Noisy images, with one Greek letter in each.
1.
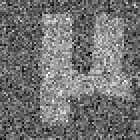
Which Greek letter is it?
mu
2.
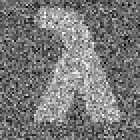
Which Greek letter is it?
lambda
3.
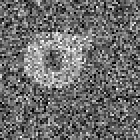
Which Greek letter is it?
sigma
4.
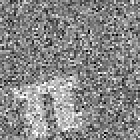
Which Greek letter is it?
pi
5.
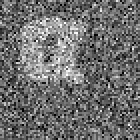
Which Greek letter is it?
alpha
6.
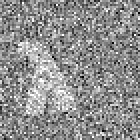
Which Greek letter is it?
lambda
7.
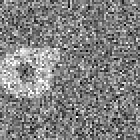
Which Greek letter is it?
sigma
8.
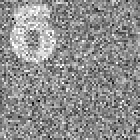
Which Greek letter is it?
delta
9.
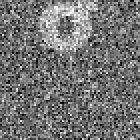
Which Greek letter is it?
sigma
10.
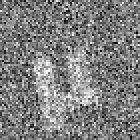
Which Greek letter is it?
mu
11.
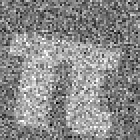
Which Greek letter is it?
pi
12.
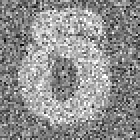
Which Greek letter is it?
delta
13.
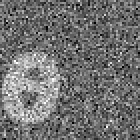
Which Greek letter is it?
theta
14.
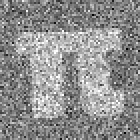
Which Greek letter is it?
pi
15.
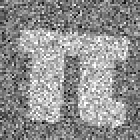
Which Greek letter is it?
pi
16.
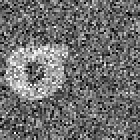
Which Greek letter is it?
sigma
